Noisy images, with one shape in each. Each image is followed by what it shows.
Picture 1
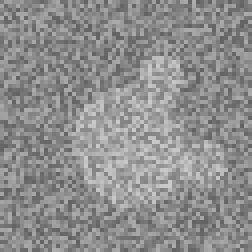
bear's head
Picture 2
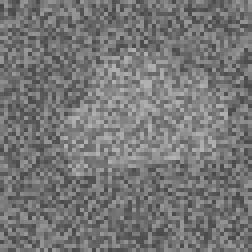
cloud
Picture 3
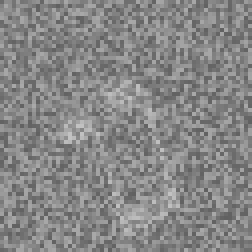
pair of musical notes
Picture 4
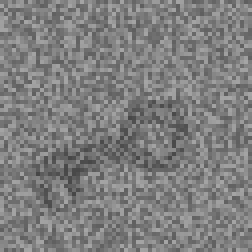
key
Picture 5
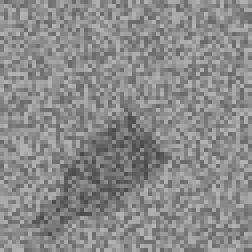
bottle
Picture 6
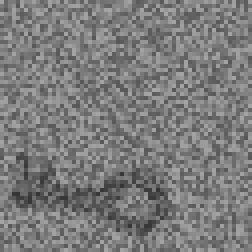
key
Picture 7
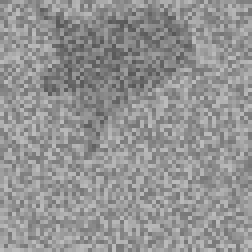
bell
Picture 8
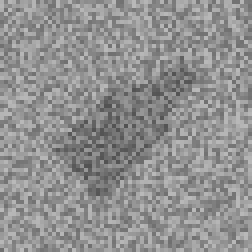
bottle
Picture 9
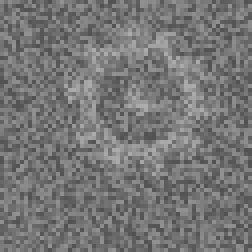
gear
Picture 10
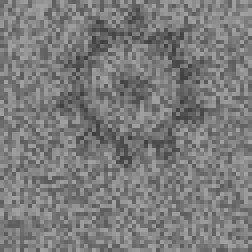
gear
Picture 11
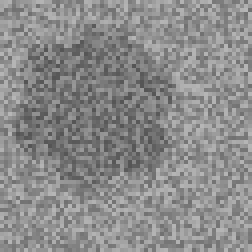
flower
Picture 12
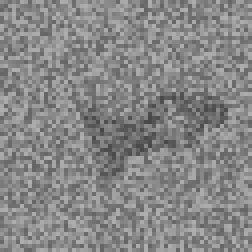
chess bishop
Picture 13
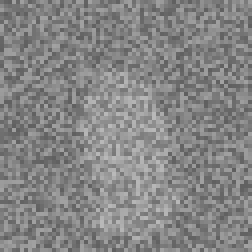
footprint
